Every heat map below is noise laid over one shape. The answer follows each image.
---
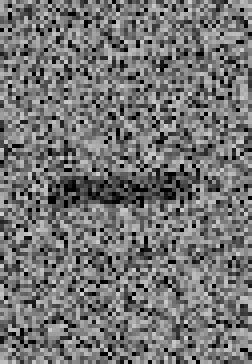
bar
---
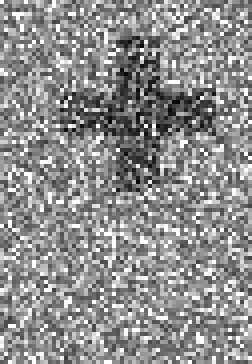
cross
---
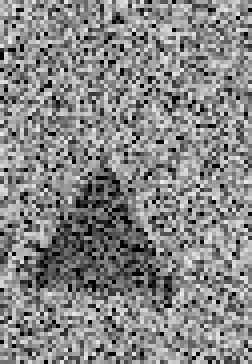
triangle
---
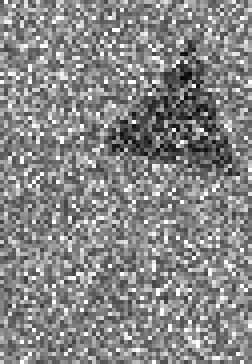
triangle
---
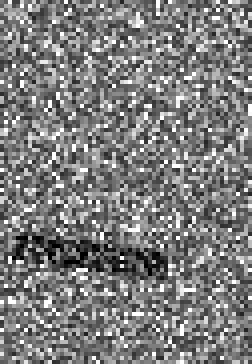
bar
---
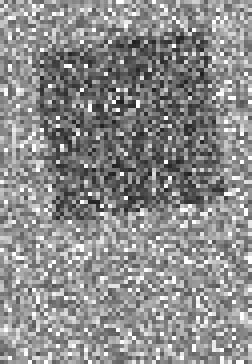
square
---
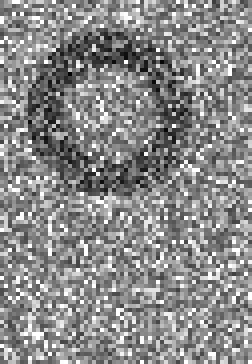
ring
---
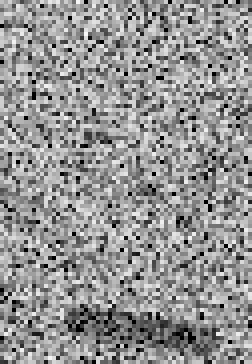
bar
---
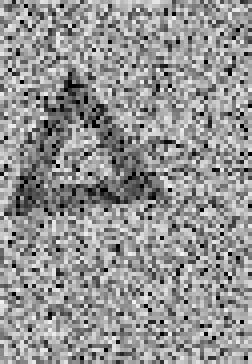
triangle frame
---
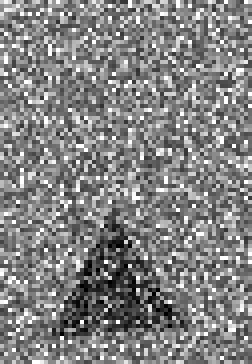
triangle
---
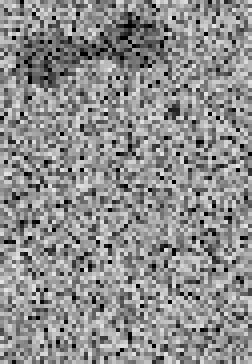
dumbbell
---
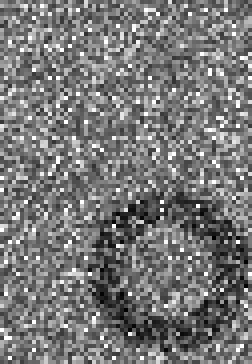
ring
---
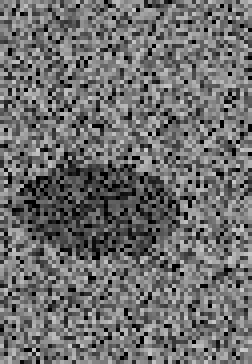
ellipse
